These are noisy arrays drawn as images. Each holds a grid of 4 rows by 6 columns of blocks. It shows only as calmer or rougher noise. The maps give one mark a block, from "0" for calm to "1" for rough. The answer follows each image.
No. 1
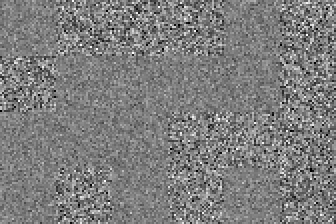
011101
100001
000111
010101
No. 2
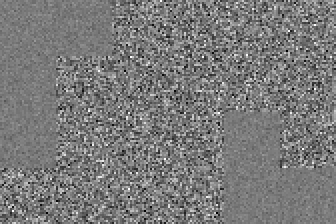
001111
011111
011101
111100
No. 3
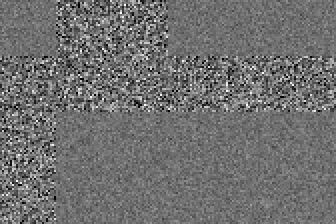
011000
111111
100000
100000
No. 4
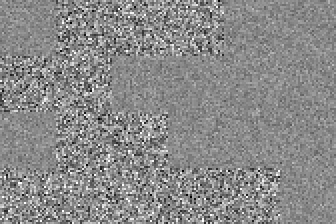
011100
110000
011000
111110
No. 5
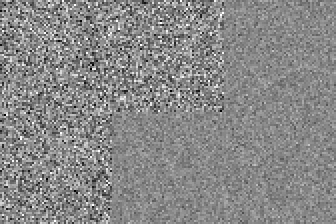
111100
111100
110000
110000
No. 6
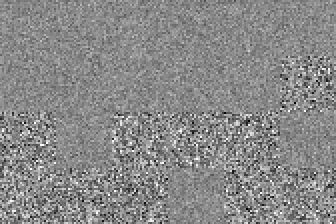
000000
000001
101110
111011
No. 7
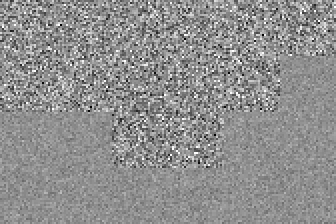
111111
111110
001100
000000
